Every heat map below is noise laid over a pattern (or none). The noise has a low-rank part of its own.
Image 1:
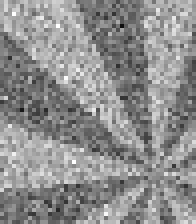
spokes from one point
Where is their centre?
bottom right
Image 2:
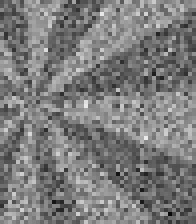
spokes from one point
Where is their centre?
middle left
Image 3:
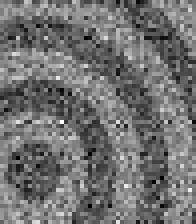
rings round one point
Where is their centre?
bottom left
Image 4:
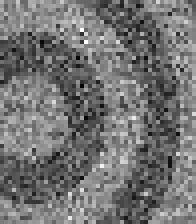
rings round one point
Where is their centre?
middle left
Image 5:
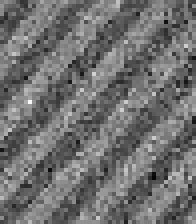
diagonal stripes
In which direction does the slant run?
bottom left to top right
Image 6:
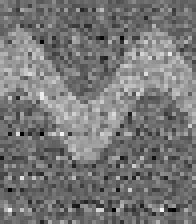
a wavy band
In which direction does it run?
left to right
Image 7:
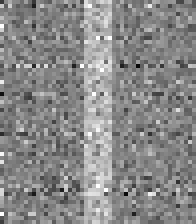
one vertical stripe
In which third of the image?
middle
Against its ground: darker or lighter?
lighter
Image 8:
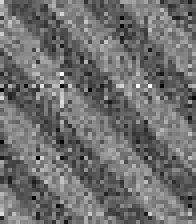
diagonal stripes
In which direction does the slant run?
top left to bottom right
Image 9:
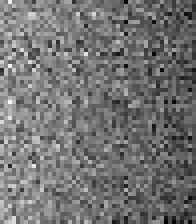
a smooth slope
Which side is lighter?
left
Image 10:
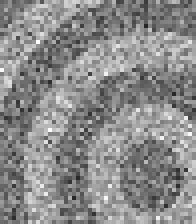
rings round one point
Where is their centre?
bottom right
